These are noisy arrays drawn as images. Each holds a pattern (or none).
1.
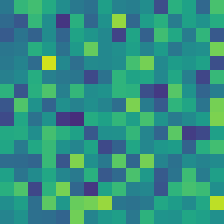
only noise
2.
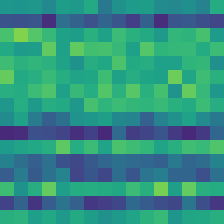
bands of rows
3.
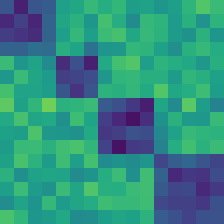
blocks along the diagonal
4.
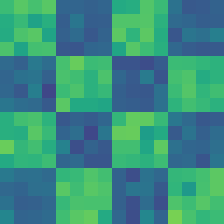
a checkerboard
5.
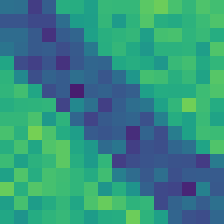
a diagonal band
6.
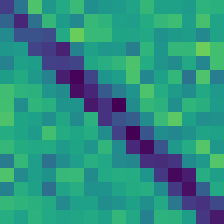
a diagonal band
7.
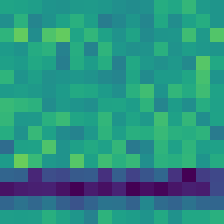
one band of rows
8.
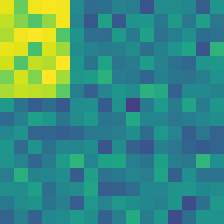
one block
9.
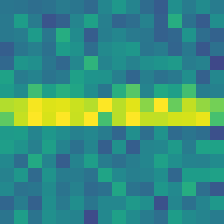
one band of rows
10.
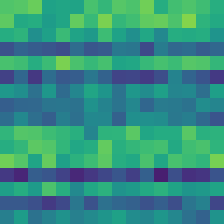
bands of rows
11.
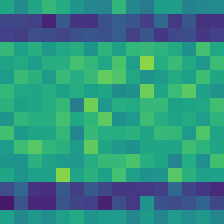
bands of rows
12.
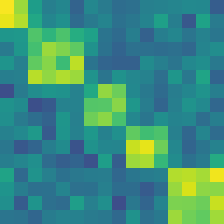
blocks along the diagonal
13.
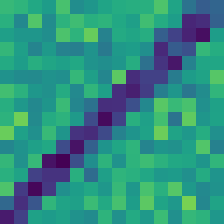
a diagonal band
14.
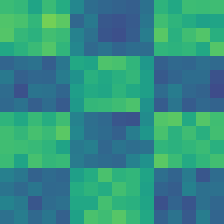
a checkerboard
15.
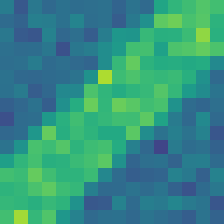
a diagonal band
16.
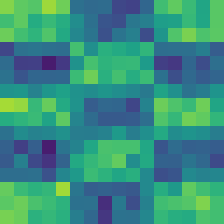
a checkerboard
